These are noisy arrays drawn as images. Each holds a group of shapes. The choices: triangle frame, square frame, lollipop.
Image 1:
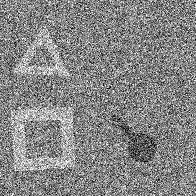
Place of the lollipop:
bottom right
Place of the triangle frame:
top left
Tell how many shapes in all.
3
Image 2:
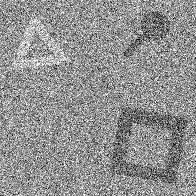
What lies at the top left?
triangle frame
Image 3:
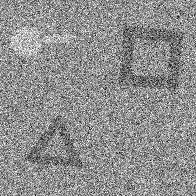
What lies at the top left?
lollipop
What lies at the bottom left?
triangle frame
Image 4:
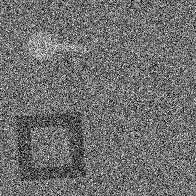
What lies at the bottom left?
square frame
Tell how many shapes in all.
2
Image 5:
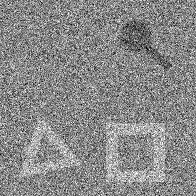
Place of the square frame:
bottom right
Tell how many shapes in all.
3
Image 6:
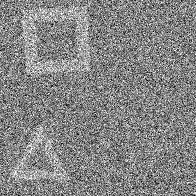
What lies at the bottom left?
triangle frame
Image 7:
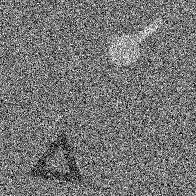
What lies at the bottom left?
triangle frame
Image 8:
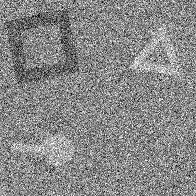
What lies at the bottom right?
nothing
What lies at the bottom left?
lollipop
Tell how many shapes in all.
3
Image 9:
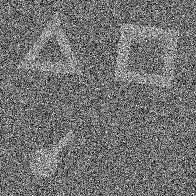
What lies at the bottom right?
nothing
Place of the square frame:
top right
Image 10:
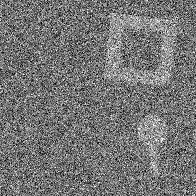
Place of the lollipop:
bottom right
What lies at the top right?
square frame
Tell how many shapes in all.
2
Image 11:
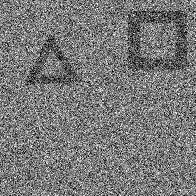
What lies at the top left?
triangle frame
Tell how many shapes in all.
2
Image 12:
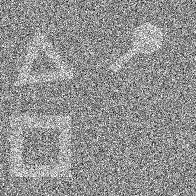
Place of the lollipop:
top right
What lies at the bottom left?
square frame
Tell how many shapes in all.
3
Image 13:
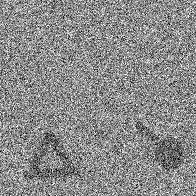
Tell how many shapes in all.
2
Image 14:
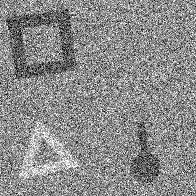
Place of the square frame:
top left
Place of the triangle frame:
bottom left
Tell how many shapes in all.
3
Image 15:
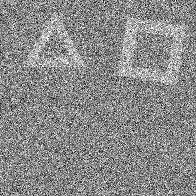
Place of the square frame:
top right
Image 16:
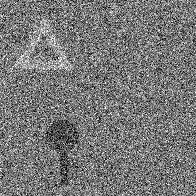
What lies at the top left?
triangle frame
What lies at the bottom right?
nothing
